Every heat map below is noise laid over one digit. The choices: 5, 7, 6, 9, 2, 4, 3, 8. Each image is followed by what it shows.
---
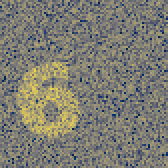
6
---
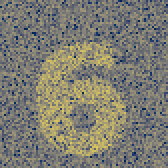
6
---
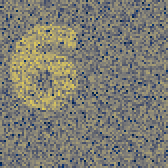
6
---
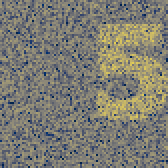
5
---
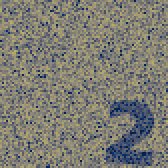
2
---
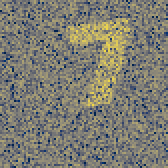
7
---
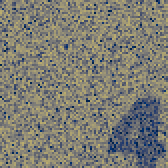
4
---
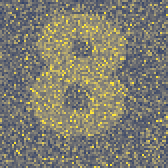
8
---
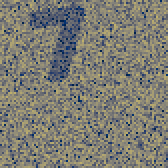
7
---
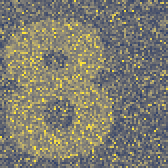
8
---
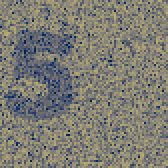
5
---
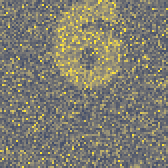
6
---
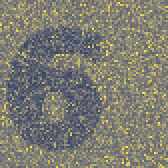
6
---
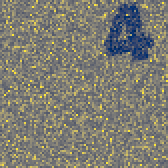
4
